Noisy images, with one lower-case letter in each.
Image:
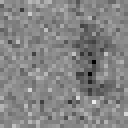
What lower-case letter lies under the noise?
t
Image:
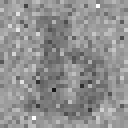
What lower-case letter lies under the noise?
b
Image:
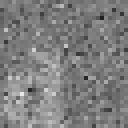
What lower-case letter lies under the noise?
d
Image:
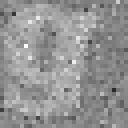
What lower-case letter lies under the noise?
g
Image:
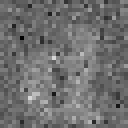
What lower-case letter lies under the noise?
d
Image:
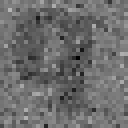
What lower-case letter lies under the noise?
q
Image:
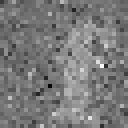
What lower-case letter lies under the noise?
f
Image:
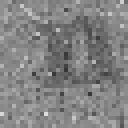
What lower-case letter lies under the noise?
n
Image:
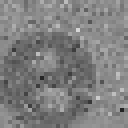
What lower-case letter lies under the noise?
e
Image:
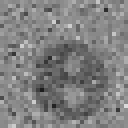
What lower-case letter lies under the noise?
e
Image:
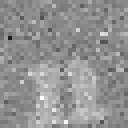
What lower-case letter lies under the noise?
n
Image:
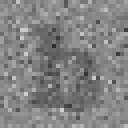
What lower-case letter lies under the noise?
b
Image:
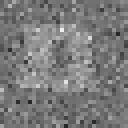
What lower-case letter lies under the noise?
n
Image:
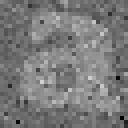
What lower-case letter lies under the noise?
a
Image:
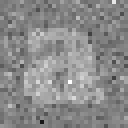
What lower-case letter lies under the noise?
a
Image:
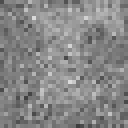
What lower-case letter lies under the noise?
r
